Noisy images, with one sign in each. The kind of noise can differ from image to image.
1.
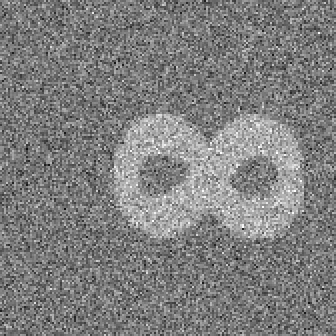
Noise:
independent entries
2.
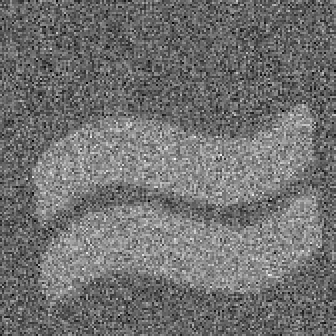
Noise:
low rank plus noise
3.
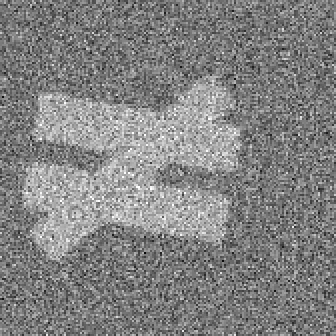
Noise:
low rank plus noise
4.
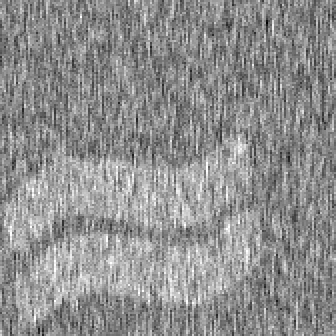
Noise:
streaked along the columns
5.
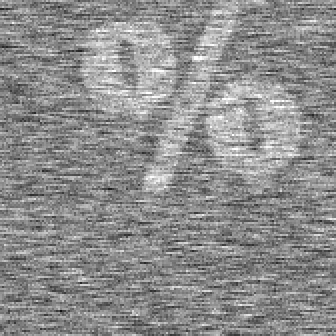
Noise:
streaked along the rows
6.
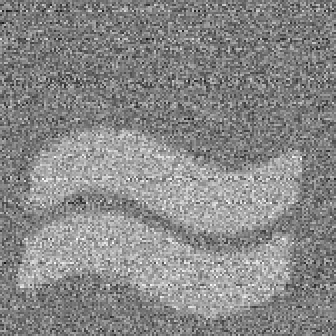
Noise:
rows of uneven size
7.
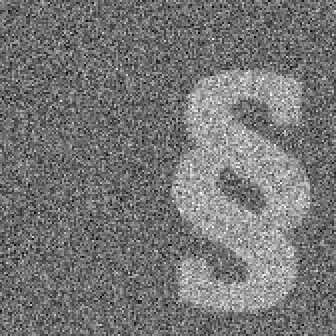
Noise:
independent entries
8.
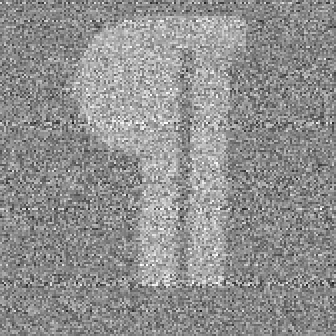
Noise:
rows of uneven size
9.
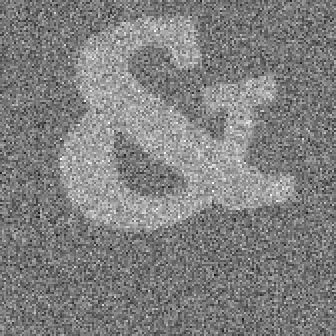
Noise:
independent entries
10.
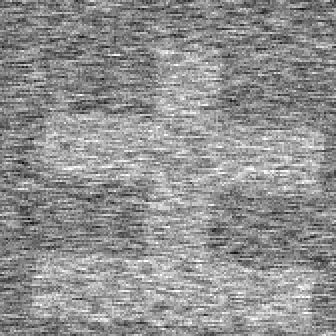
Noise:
streaked along the rows
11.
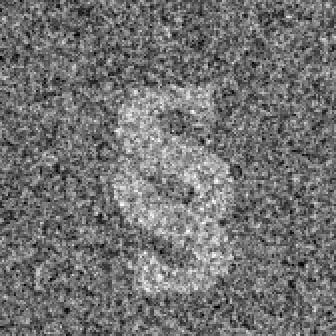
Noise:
blotchy
